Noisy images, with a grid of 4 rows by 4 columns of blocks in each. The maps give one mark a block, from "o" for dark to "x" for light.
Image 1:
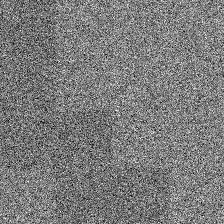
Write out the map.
o x x x
o x x x
o o x x
x o o x
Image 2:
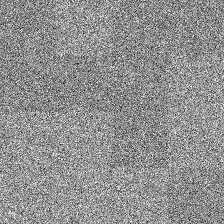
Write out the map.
o x o o
o o o x
x x o x
x x x o
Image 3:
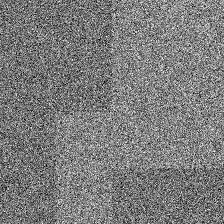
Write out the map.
o o x x
o o x x
o x x x
o x o o
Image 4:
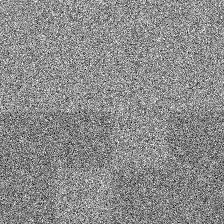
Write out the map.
x x x x
x x x x
o o x o
o x o o
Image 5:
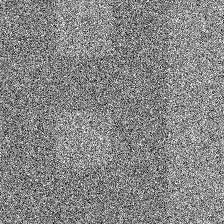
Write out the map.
o x o x
o o o x
o x o x
o o o x
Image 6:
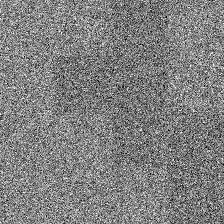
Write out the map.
x x o x
x o o x
x x o o
x x x o
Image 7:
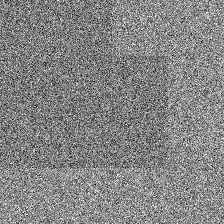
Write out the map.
o o x x
o o o x
o o o x
x x x x
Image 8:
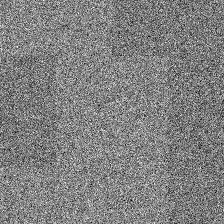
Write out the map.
x x o o
o x x o
o x x o
x x x o
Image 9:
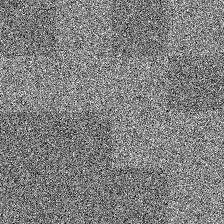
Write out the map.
o x o x
x x x o
o o x x
o o o x
